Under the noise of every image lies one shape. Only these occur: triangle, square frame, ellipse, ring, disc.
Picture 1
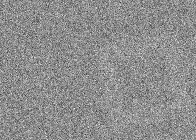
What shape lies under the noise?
square frame
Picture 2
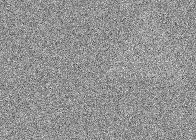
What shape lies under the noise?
triangle
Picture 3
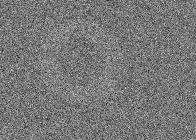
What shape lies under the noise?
ring
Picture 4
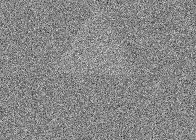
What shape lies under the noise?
triangle
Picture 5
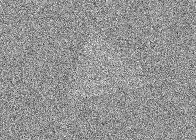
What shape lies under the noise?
triangle
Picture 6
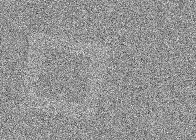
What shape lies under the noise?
square frame
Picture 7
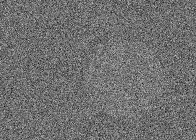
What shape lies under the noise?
disc
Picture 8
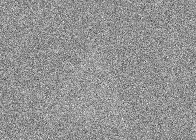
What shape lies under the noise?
triangle
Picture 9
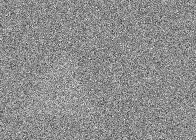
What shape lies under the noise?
triangle
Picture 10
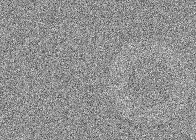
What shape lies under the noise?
ring
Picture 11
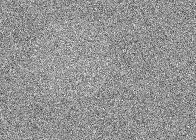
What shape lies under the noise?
disc
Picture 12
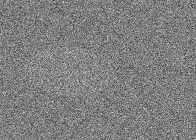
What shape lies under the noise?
ellipse
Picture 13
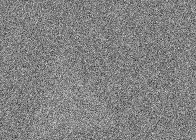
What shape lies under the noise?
triangle
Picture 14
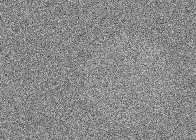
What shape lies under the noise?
disc
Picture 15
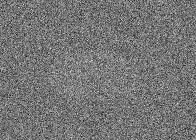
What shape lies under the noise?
ellipse
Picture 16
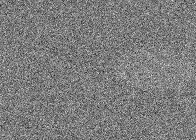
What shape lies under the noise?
ellipse
